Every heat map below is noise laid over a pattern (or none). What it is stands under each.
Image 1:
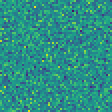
only noise
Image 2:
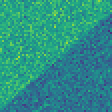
a sharp edge
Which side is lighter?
top left
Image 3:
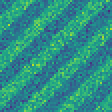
diagonal stripes
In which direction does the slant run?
bottom left to top right
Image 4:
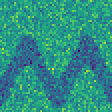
a wavy band
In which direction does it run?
left to right
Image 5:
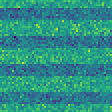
horizontal stripes
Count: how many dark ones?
4
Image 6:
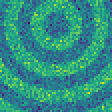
rings round one point
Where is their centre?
top middle
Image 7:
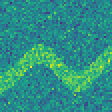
a wavy band
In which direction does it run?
left to right
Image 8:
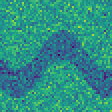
a wavy band
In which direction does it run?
left to right
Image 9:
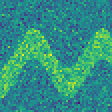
a wavy band
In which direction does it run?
left to right
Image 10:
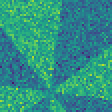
spokes from one point
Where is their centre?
bottom middle
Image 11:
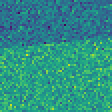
a sharp edge
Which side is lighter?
bottom
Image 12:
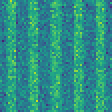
vertical stripes
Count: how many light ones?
5
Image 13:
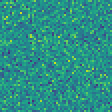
only noise
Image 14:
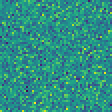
only noise
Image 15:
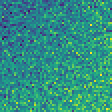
a smooth slope
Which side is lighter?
bottom right
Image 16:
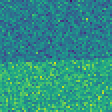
a sharp edge
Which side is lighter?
bottom
